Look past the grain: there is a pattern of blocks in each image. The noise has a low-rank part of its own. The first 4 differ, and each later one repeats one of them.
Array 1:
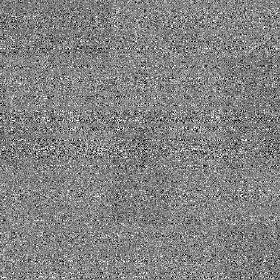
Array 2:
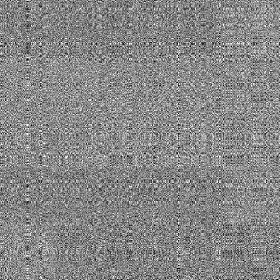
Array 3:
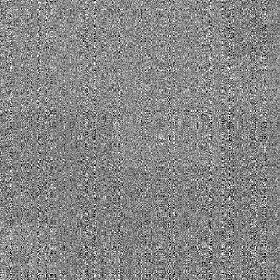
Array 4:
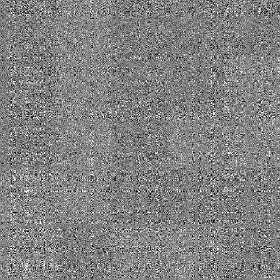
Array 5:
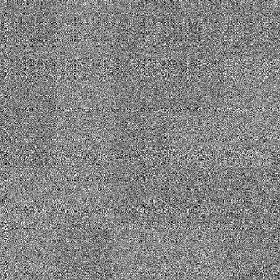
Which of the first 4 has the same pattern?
4
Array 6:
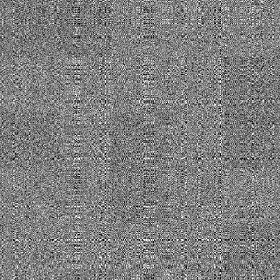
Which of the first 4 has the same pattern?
1
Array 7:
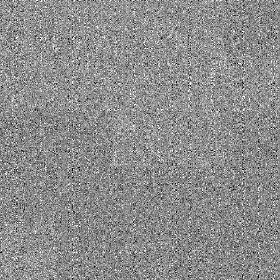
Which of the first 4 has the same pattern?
3
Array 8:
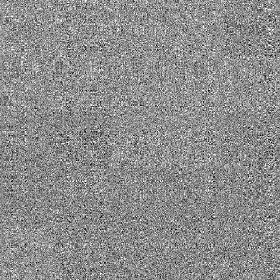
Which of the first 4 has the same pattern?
3
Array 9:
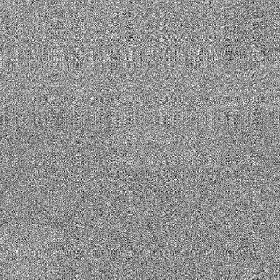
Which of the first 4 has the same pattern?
3
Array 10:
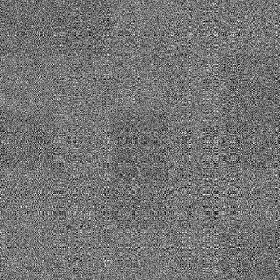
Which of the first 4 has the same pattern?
1
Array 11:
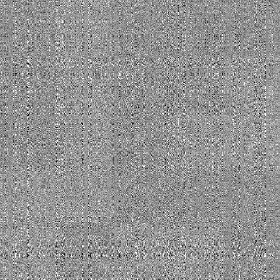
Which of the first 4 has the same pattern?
4
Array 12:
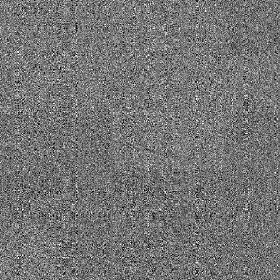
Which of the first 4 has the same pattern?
3
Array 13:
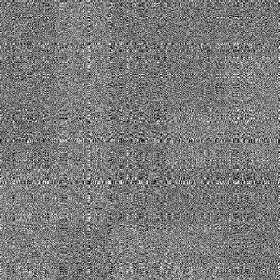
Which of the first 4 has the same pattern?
4
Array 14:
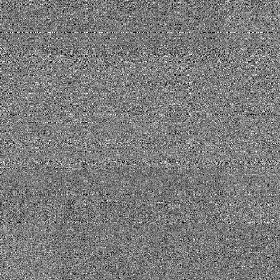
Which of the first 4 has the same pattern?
2
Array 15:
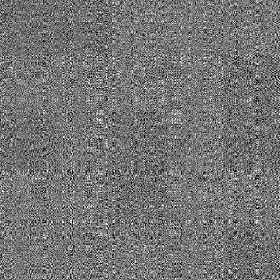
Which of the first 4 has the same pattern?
1
